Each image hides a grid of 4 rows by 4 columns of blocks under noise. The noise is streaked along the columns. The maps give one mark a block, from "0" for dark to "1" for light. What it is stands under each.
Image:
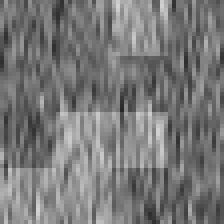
0010
0000
0110
1100
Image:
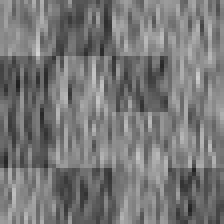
1011
0101
0111
1010
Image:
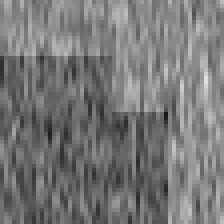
1111
0011
0001
0001
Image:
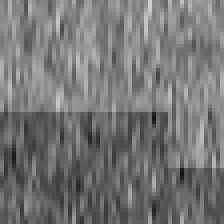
1111
1111
0001
0000
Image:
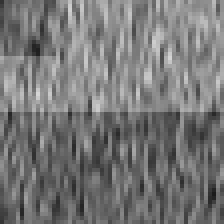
0111
1111
0000
0000
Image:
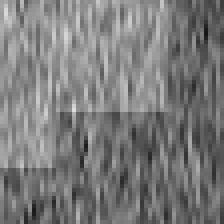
1110
1110
1000
0000
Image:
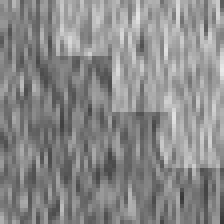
0111
0011
0001
0000
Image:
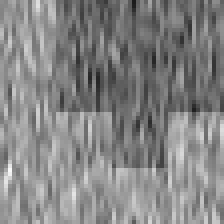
1000
1000
1101
1111
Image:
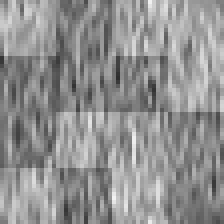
1011
0001
0110
1010
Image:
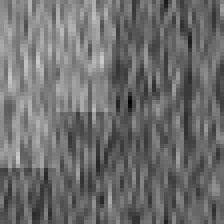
1100
1100
1000
0000
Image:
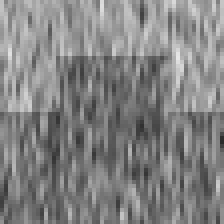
1111
1001
0000
0000
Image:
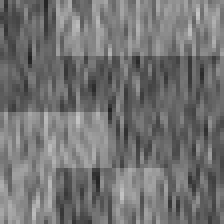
0111
0000
1100
1010
